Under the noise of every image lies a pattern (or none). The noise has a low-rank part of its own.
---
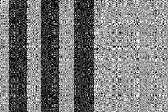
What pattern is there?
bands of columns
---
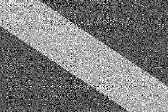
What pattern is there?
a diagonal band
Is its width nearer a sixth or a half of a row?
a half
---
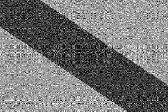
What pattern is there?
a diagonal band
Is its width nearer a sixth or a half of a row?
a half
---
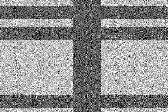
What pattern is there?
bands of rows crossing bands of columns
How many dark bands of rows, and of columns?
3 and 1
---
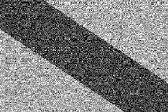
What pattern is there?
a diagonal band
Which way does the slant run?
top left to bottom right
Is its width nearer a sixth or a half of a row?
a half
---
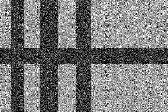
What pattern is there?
bands of rows crossing bands of columns
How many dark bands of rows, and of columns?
1 and 3
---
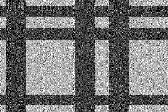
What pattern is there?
bands of rows crossing bands of columns
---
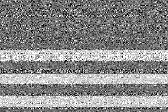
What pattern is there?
bands of rows
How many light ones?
3
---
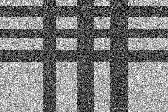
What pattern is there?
bands of rows crossing bands of columns
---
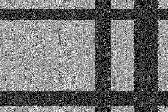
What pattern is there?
bands of rows crossing bands of columns
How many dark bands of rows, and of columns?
2 and 2
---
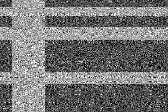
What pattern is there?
bands of rows crossing bands of columns
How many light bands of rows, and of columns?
3 and 1
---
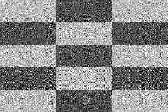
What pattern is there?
a checkerboard
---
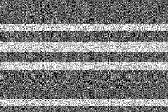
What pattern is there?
bands of rows
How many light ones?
4
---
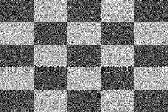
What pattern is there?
a checkerboard
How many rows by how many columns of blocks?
5 by 5
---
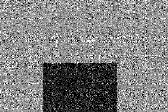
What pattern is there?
one block
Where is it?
bottom middle
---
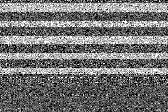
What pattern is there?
bands of rows
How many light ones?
5
